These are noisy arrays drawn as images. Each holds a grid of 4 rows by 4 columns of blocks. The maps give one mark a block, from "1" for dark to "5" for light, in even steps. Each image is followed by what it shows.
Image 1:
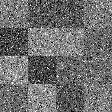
4 2 2 4
1 5 5 3
5 1 3 3
3 5 2 4
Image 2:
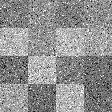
2 3 2 3
5 3 5 4
1 5 2 1
4 1 5 1
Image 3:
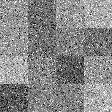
4 2 4 5
4 2 3 2
5 3 1 4
1 3 3 5
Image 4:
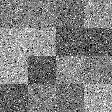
3 3 2 4
5 5 1 1
5 1 4 3
1 3 2 5
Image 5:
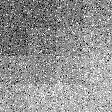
1 1 2 3
1 2 3 4
3 3 4 5
4 5 5 5
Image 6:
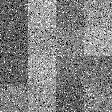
1 5 2 4
1 4 3 5
1 5 2 2
3 4 1 3
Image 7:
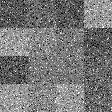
1 2 1 5
5 4 3 1
1 3 3 2
5 4 5 2
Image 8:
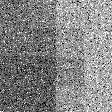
2 3 5 5
2 2 4 5
1 1 3 5
1 1 4 5
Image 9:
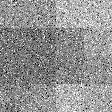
3 3 5 5
1 1 2 4
1 1 2 3
2 3 5 4
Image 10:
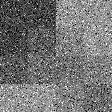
1 1 5 5
1 2 4 5
2 3 3 4
5 5 4 3
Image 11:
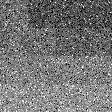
3 1 1 1
3 3 2 2
4 4 4 4
5 5 5 5
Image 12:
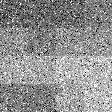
1 1 1 2
3 2 3 3
4 4 5 5
2 2 4 5
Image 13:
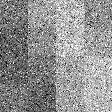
2 4 5 3
1 3 5 4
1 2 4 5
2 1 4 5
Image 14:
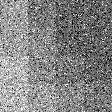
4 2 1 1
4 3 1 1
5 3 2 1
5 4 3 2
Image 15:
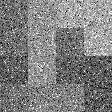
2 4 5 5
2 4 2 5
1 4 1 1
2 3 3 1
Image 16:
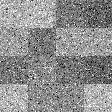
5 5 2 1
4 2 4 4
2 3 2 1
5 3 3 5
